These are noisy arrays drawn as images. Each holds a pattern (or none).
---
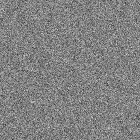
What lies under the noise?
only noise
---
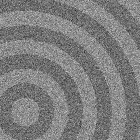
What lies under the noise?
rings round one point
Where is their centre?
bottom left
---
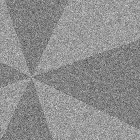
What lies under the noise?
spokes from one point
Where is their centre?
middle left
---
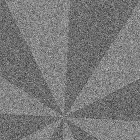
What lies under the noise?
spokes from one point
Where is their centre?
bottom middle
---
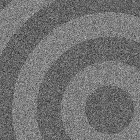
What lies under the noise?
rings round one point
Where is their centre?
bottom right
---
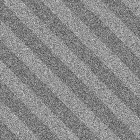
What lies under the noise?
diagonal stripes
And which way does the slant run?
top left to bottom right
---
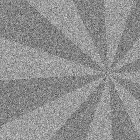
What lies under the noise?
spokes from one point
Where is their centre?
middle right
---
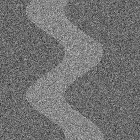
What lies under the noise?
a wavy band
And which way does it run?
top to bottom
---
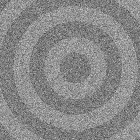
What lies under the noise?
rings round one point
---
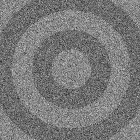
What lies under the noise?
rings round one point
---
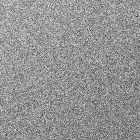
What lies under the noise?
a smooth slope
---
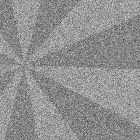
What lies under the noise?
spokes from one point
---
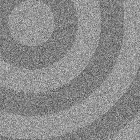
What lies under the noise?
rings round one point
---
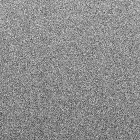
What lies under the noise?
a smooth slope
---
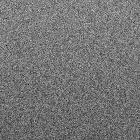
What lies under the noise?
a smooth slope
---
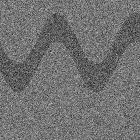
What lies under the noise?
a wavy band
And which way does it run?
left to right
